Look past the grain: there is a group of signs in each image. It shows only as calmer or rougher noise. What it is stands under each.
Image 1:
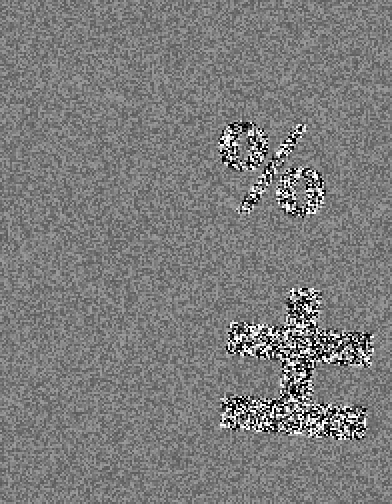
top right: percent sign; bottom right: plus-minus sign
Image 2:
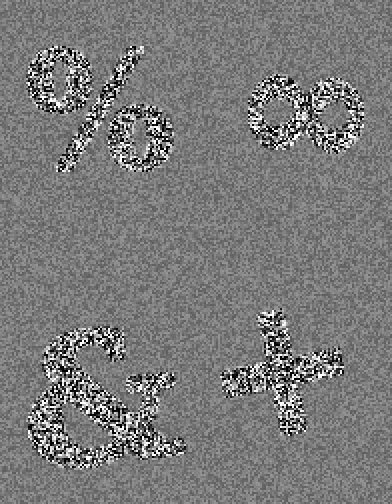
top left: percent sign; top right: infinity sign; bottom left: ampersand; bottom right: plus sign
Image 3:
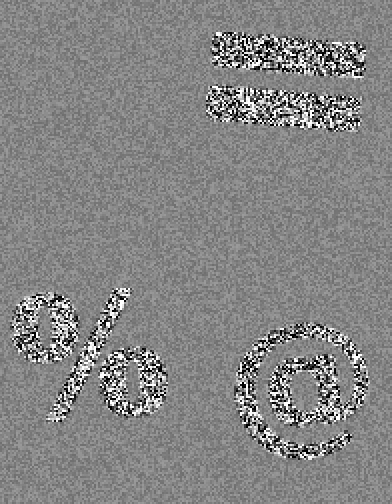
top right: equals sign; bottom left: percent sign; bottom right: at sign
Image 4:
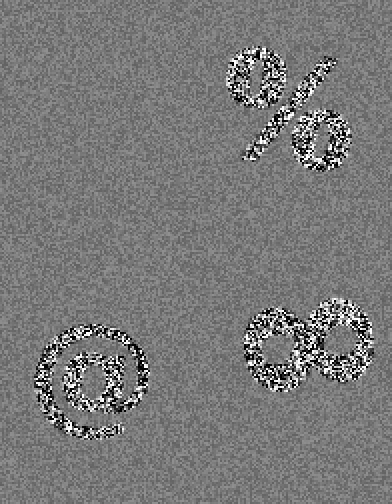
top right: percent sign; bottom left: at sign; bottom right: infinity sign
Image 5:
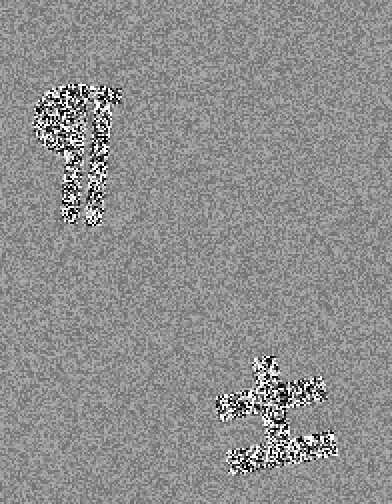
top left: pilcrow; bottom right: plus-minus sign
